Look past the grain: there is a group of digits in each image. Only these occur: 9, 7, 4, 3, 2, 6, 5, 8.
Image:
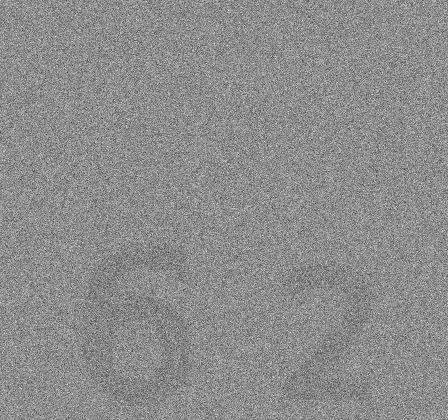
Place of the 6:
bottom left
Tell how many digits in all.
2
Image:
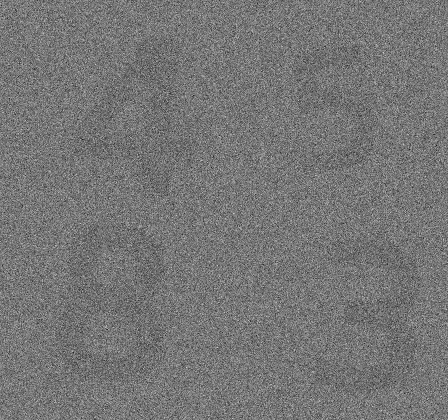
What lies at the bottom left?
8
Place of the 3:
bottom right
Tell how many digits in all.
4
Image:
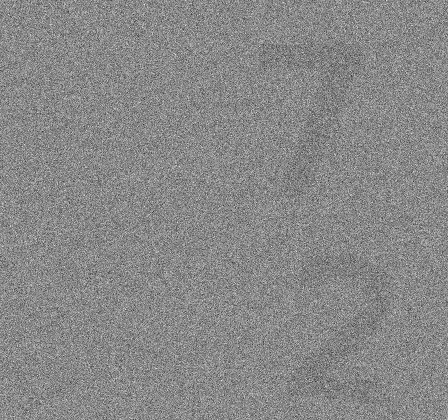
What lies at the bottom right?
2
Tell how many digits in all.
2
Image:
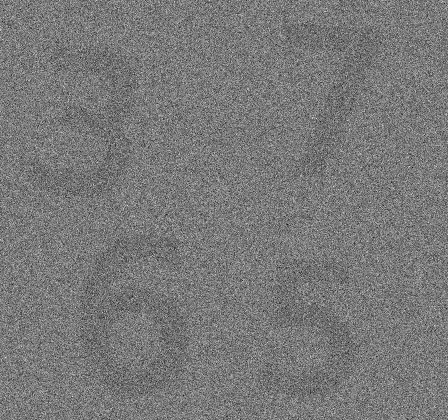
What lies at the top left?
3
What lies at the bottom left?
6
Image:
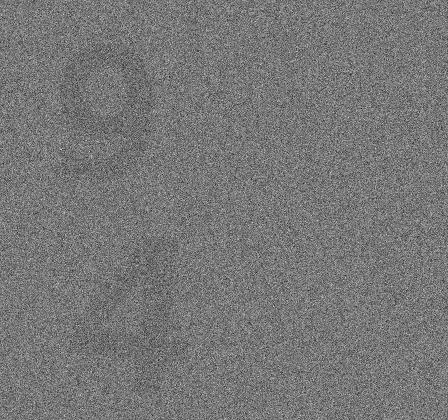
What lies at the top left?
9
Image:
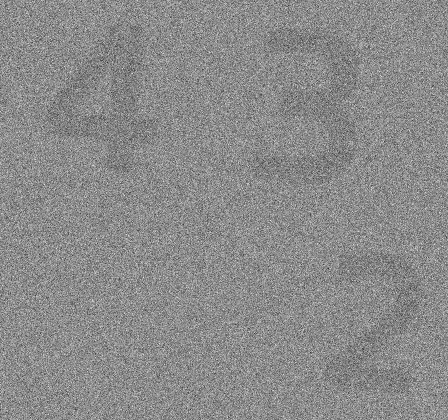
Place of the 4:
top left
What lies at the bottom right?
2
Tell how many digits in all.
3
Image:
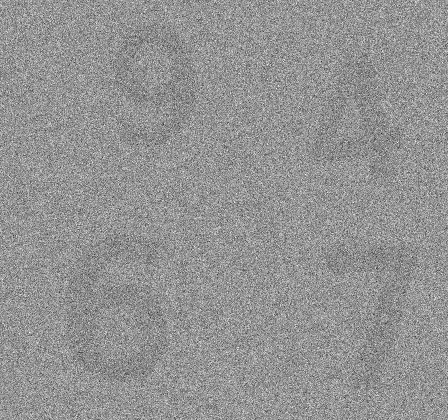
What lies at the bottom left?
6
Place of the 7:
bottom right
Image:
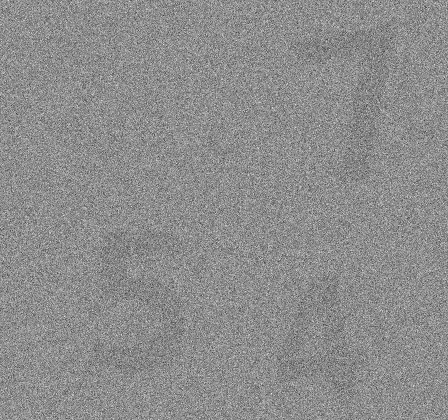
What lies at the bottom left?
5
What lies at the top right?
7
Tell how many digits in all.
3
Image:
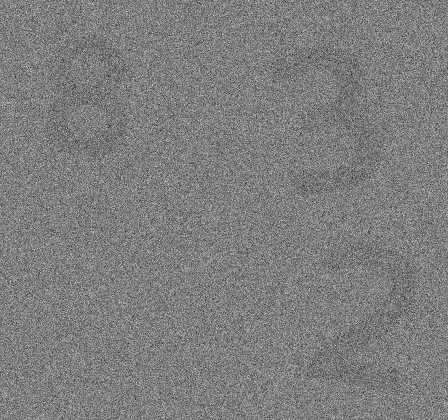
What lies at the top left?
8
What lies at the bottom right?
2
